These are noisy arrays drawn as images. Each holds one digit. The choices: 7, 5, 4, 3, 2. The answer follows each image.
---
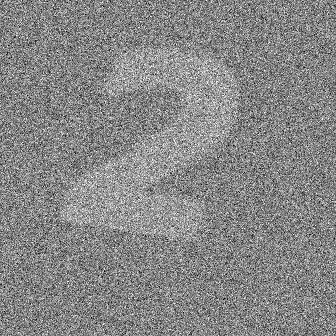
2
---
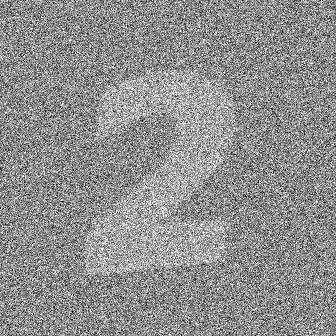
2
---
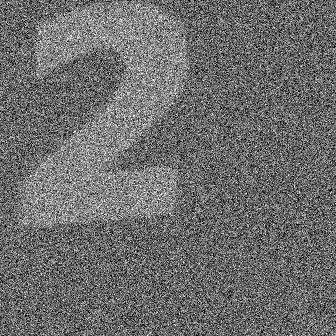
2
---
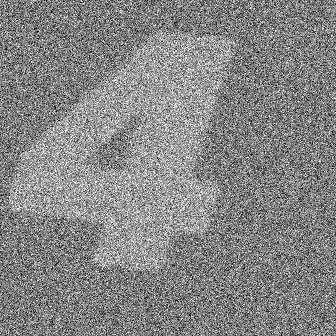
4
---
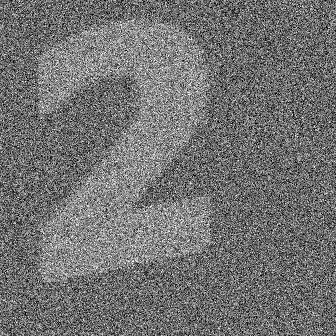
2
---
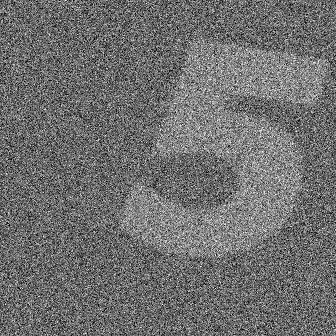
5
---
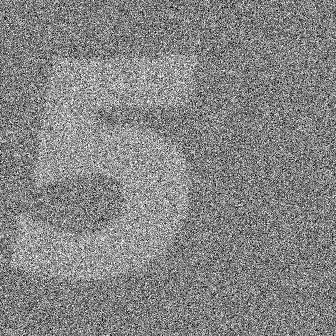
5
